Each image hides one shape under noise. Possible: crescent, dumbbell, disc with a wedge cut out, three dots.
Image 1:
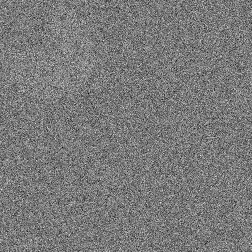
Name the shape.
disc with a wedge cut out
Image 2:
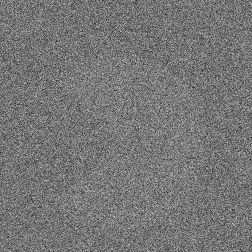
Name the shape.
disc with a wedge cut out
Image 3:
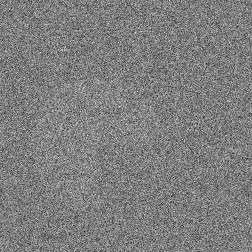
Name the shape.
disc with a wedge cut out
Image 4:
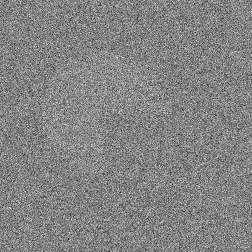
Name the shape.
disc with a wedge cut out
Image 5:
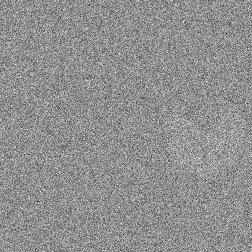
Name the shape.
disc with a wedge cut out
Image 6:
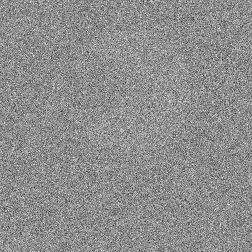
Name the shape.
disc with a wedge cut out
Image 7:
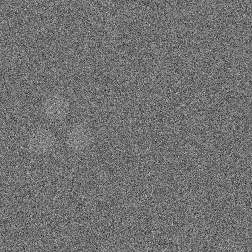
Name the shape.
three dots
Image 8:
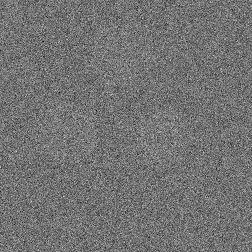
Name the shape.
three dots
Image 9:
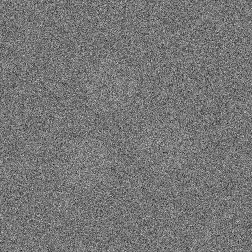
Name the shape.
three dots
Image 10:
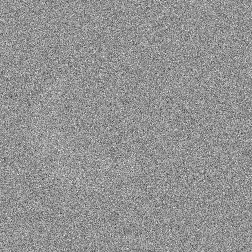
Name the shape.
crescent
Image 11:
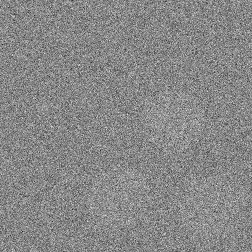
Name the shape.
three dots
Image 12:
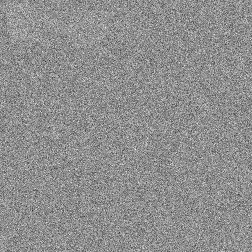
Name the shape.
dumbbell
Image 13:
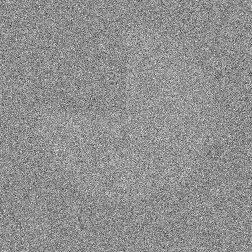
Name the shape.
disc with a wedge cut out
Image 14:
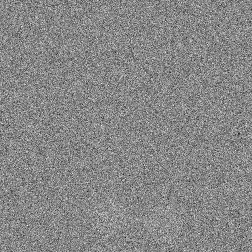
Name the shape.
dumbbell
